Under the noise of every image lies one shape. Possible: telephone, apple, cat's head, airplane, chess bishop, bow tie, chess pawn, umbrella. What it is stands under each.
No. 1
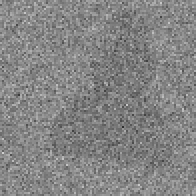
chess pawn
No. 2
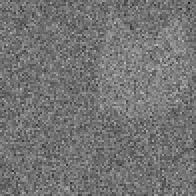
cat's head
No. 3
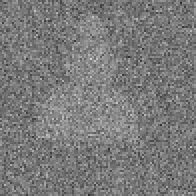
chess pawn
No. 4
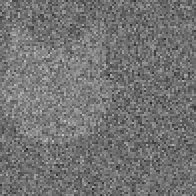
cat's head
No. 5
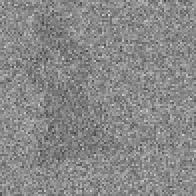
chess bishop
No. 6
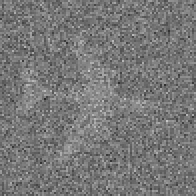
airplane
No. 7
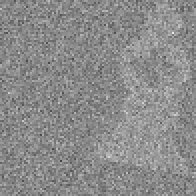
chess bishop
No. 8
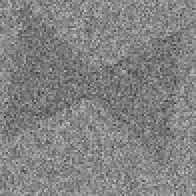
bow tie
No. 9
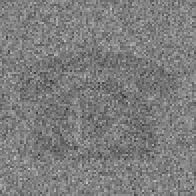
telephone
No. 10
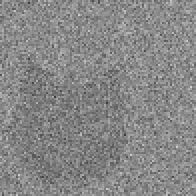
cat's head
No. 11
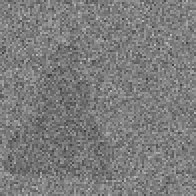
chess pawn
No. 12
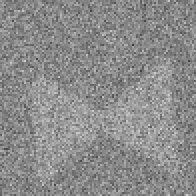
bow tie
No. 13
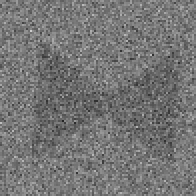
bow tie
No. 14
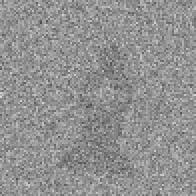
chess bishop
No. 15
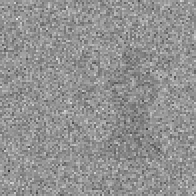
chess bishop
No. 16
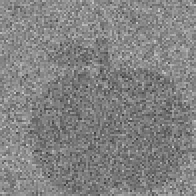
apple
